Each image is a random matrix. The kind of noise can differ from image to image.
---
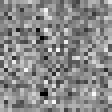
low rank plus noise
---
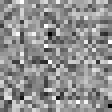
low rank plus noise
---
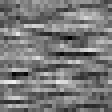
streaked along the rows
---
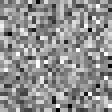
independent entries
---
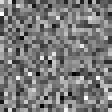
low rank plus noise
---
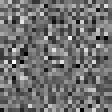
low rank plus noise
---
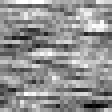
streaked along the rows
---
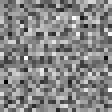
low rank plus noise
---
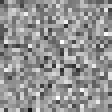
independent entries
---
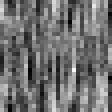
streaked along the columns
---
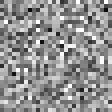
independent entries
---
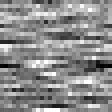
streaked along the rows
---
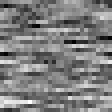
streaked along the rows
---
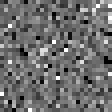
heavy tails
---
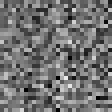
low rank plus noise
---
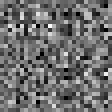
low rank plus noise
